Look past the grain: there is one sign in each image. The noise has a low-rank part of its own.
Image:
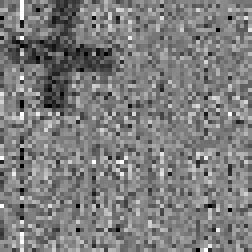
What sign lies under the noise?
plus sign
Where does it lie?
top left
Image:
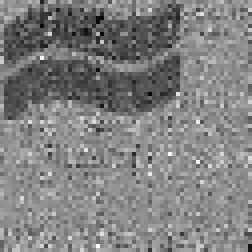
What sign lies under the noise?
approximately sign
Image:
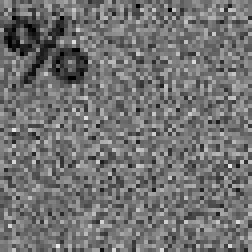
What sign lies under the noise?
percent sign
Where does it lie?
top left
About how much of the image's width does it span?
a third
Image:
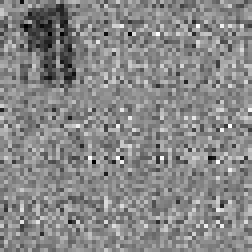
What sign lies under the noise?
pilcrow
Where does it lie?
top left
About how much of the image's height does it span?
a third
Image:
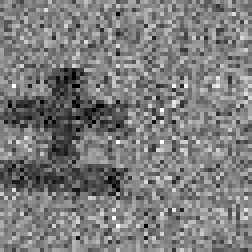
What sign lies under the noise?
plus-minus sign
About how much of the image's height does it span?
half
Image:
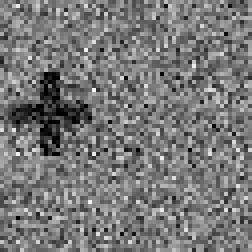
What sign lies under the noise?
plus sign
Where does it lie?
middle left
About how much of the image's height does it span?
a third
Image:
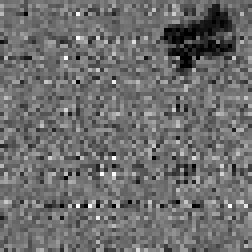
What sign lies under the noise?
not-equal sign
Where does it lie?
top right
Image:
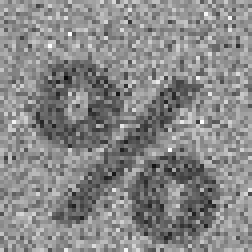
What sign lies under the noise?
percent sign
